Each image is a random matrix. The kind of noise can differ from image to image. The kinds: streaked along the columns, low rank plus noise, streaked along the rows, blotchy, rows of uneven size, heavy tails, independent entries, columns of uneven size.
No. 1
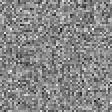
low rank plus noise
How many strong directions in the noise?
five to eight
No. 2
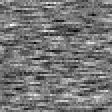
streaked along the rows
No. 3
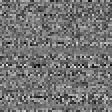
rows of uneven size
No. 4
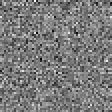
low rank plus noise
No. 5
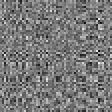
low rank plus noise
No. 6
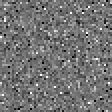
heavy tails
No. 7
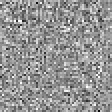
low rank plus noise
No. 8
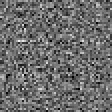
low rank plus noise
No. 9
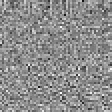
low rank plus noise
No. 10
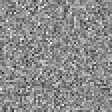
independent entries
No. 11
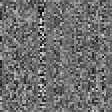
columns of uneven size
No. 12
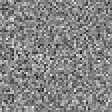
low rank plus noise
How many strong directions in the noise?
five to eight
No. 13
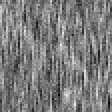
streaked along the columns
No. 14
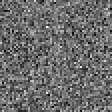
independent entries
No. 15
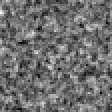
blotchy
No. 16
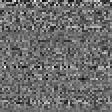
rows of uneven size
